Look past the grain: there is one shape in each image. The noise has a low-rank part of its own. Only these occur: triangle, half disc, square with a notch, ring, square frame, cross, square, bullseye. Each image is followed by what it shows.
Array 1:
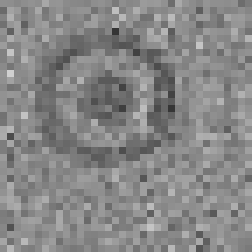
dark bullseye
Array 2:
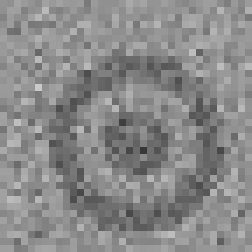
dark bullseye
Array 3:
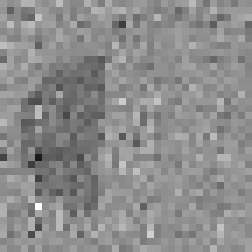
dark half disc
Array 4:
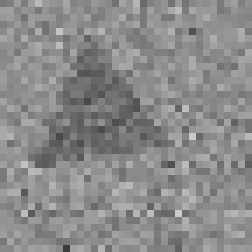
dark triangle
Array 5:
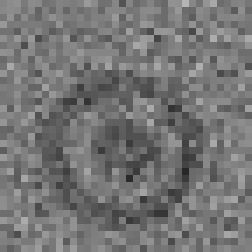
dark bullseye
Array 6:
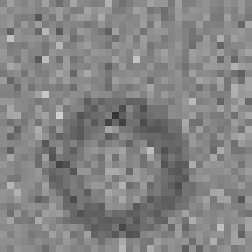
dark ring
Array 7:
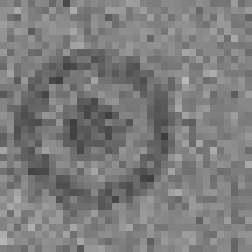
dark bullseye
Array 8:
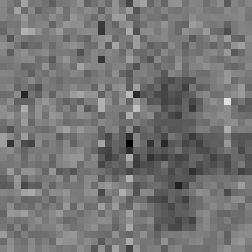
dark cross
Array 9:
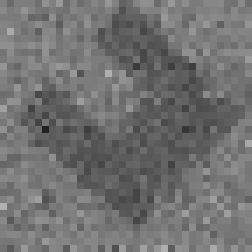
dark square with a notch
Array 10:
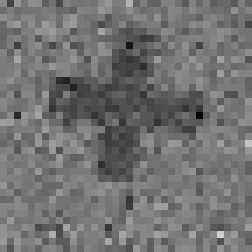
dark cross
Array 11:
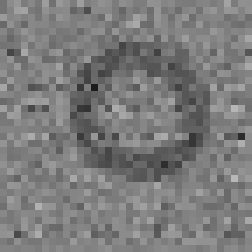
dark ring
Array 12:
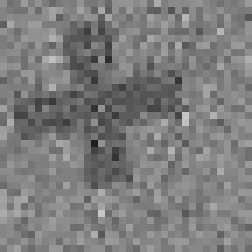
dark cross
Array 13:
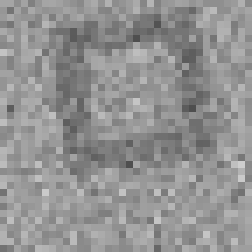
dark square frame
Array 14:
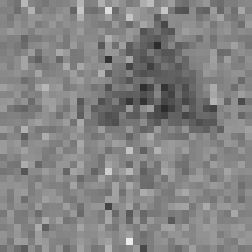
dark triangle
